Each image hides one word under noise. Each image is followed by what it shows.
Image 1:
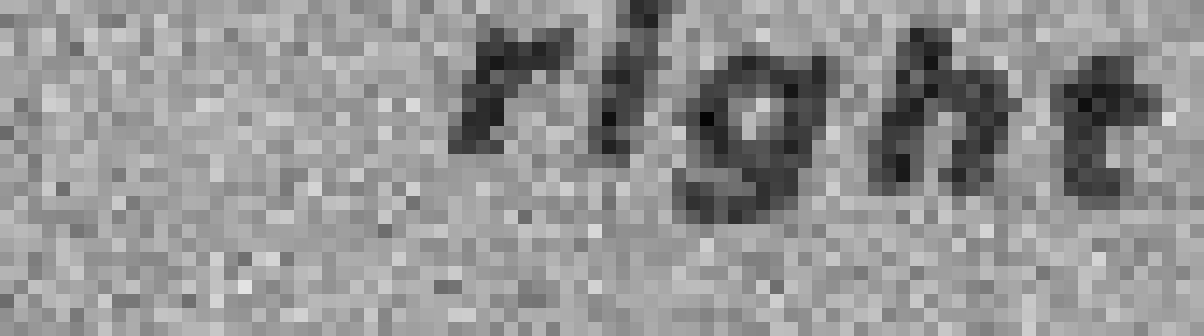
right
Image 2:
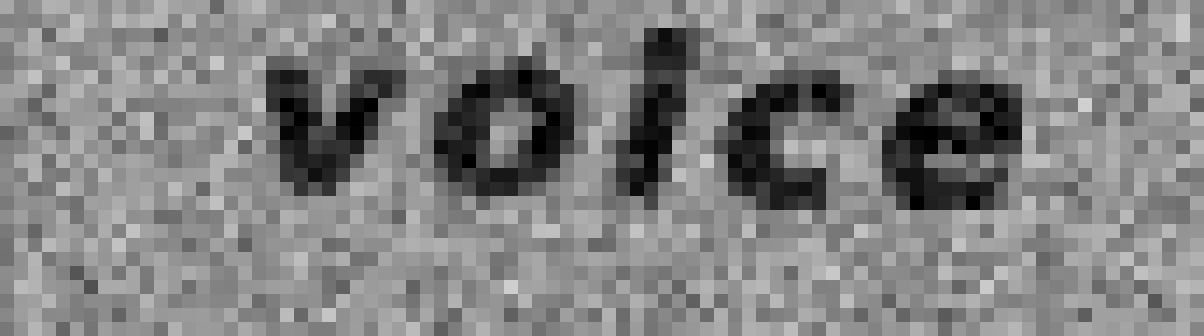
voice
